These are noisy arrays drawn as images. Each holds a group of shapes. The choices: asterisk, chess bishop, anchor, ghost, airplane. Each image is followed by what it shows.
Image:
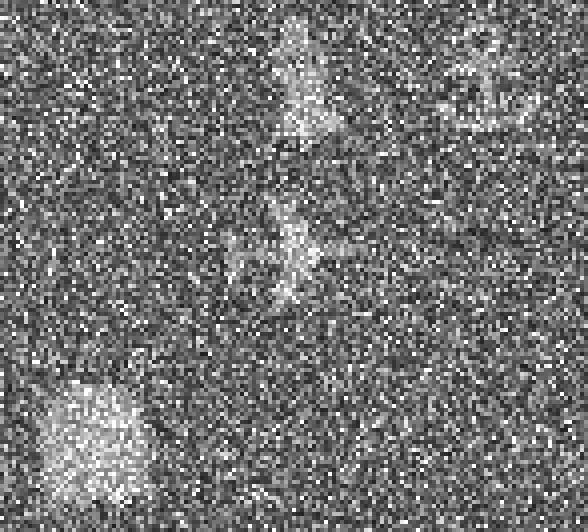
top middle: chess bishop; top right: anchor; centre: airplane; bottom left: ghost
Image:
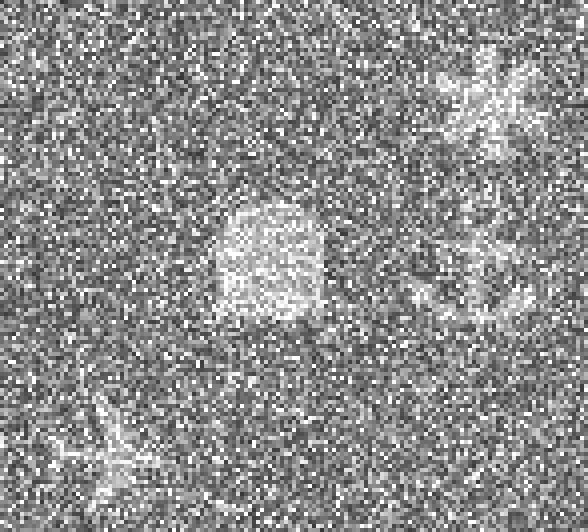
top right: asterisk; centre: ghost; middle right: anchor; bottom left: airplane
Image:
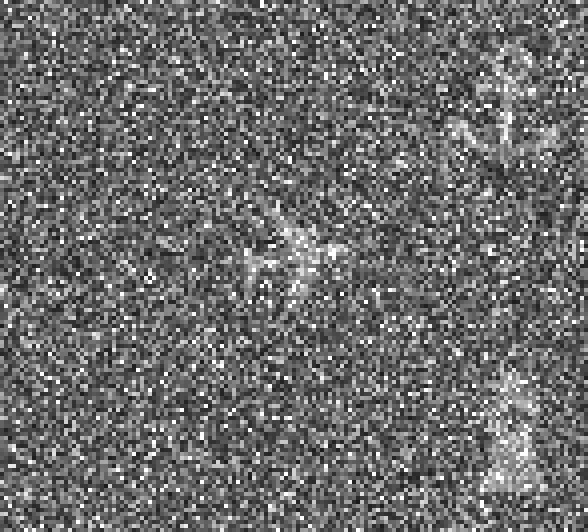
top right: anchor; centre: airplane; bottom right: chess bishop
